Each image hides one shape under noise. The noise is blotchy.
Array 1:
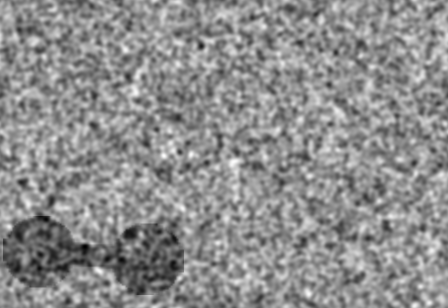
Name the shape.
dumbbell
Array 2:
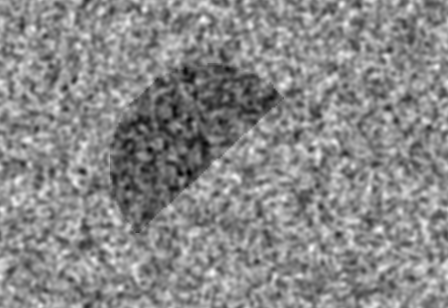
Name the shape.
half disc
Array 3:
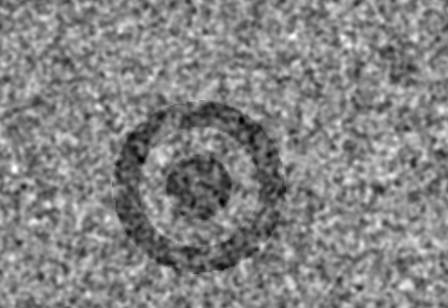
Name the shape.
bullseye
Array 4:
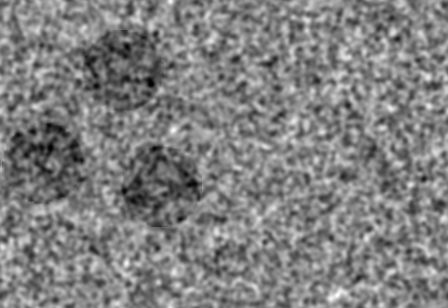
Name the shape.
three dots
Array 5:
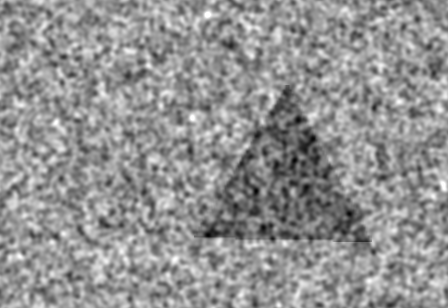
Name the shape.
triangle
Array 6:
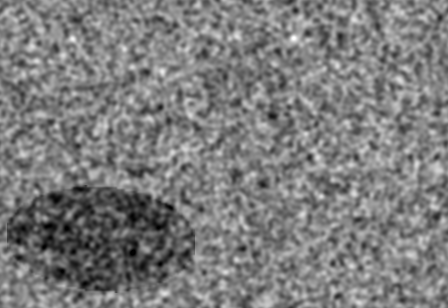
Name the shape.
ellipse
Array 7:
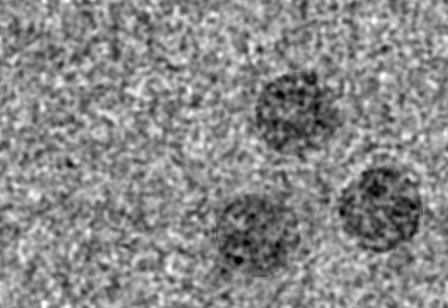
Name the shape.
three dots
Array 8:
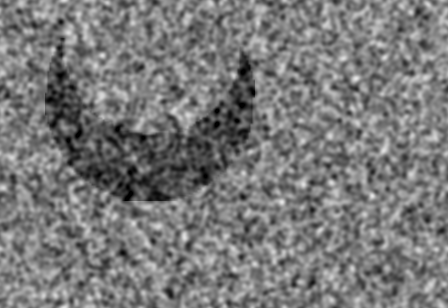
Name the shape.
crescent
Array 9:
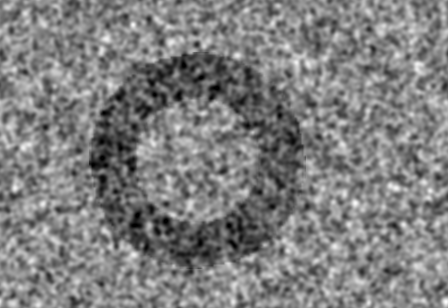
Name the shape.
ring
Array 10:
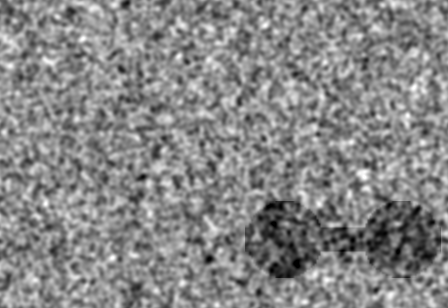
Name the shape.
dumbbell
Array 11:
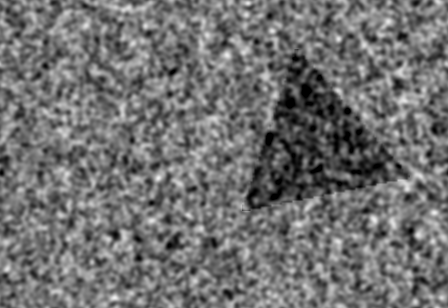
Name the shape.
triangle
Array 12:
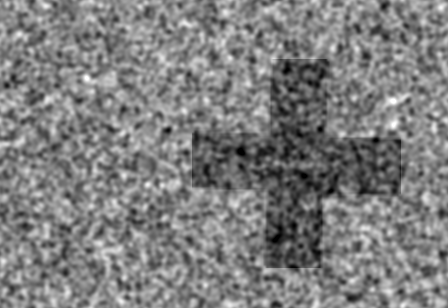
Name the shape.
cross
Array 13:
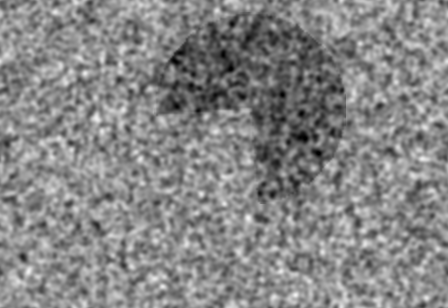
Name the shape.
disc with a wedge cut out
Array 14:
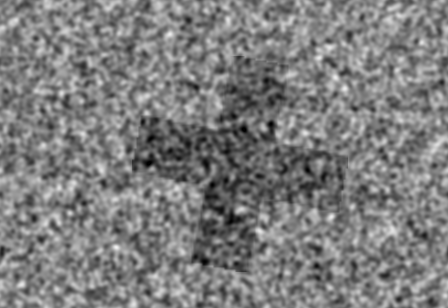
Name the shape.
cross
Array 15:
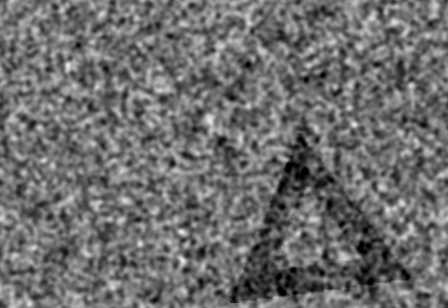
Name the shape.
triangle frame
